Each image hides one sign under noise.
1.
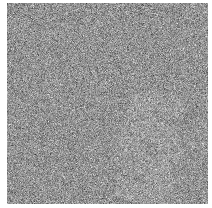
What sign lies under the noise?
section sign
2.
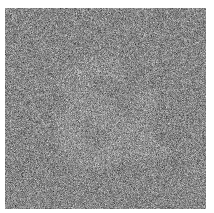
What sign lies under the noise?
ampersand
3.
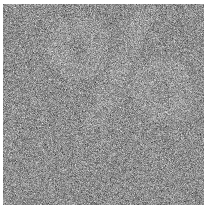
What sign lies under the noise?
percent sign
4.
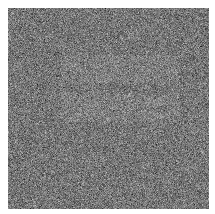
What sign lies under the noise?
equals sign
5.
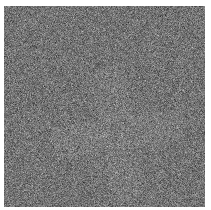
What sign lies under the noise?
plus sign
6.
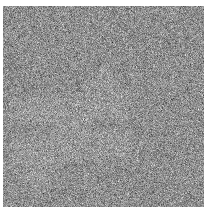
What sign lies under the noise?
not-equal sign
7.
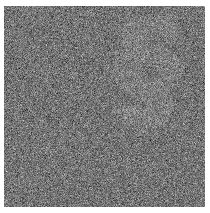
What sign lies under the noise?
section sign
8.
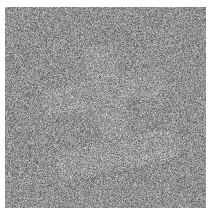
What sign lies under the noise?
plus-minus sign
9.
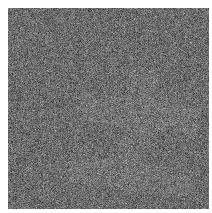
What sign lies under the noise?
plus-minus sign
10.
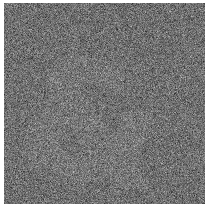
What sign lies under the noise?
ampersand
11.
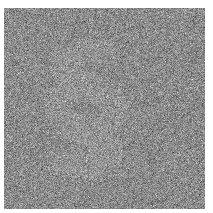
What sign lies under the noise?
section sign
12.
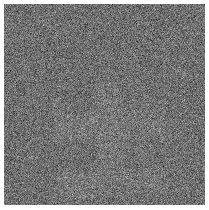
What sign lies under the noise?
plus-minus sign
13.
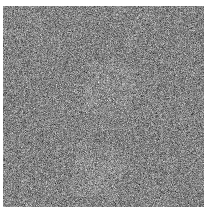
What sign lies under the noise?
colon
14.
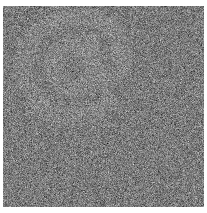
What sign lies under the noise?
at sign
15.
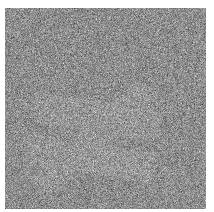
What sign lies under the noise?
not-equal sign
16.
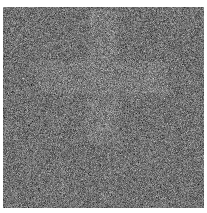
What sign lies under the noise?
plus sign
